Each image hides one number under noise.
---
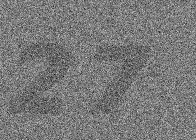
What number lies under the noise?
27
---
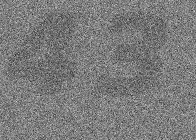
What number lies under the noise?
43
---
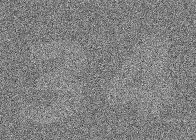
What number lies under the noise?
34
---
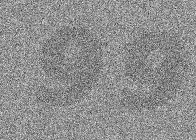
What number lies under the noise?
99
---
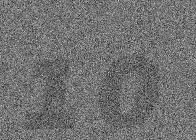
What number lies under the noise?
10
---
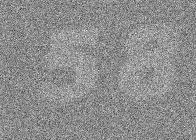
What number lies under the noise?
58
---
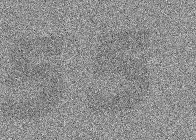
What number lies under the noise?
55
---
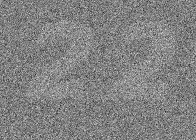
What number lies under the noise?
22
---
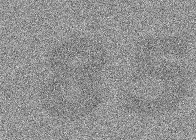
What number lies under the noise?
85
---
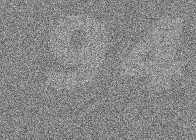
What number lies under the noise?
94
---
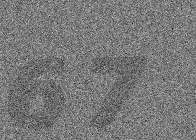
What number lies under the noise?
67
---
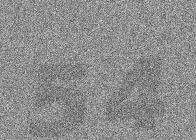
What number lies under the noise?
54
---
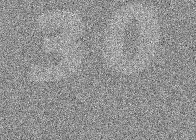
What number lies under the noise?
30
